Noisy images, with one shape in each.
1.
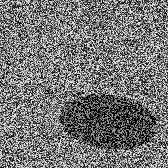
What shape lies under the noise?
ellipse
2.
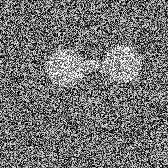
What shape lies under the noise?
dumbbell
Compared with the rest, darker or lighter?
lighter
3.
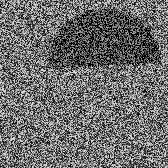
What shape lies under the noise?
half disc
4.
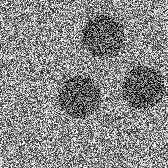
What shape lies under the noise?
three dots
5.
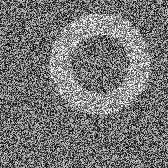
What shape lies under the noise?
ring
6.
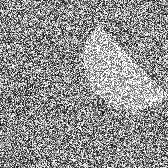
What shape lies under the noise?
half disc
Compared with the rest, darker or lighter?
lighter
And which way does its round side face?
down and left
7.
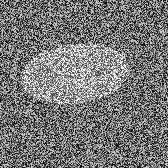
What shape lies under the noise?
ellipse
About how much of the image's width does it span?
two thirds
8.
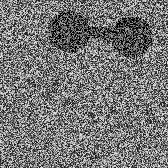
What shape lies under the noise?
dumbbell
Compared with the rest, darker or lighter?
darker
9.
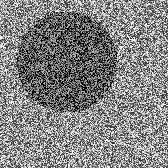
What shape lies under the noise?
disc
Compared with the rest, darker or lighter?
darker
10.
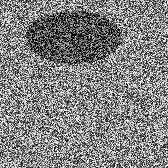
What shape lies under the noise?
ellipse
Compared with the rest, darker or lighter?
darker
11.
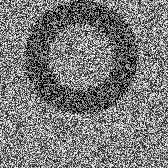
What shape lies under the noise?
ring
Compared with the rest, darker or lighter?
darker
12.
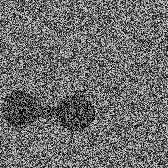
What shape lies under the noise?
dumbbell
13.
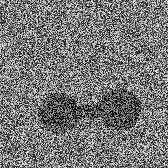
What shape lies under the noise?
dumbbell
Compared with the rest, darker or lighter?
darker
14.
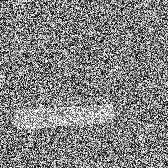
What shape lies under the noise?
bar
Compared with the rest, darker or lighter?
lighter
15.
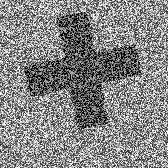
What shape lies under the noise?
cross
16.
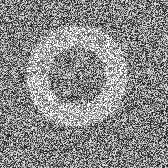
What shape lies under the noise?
ring
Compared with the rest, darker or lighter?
lighter
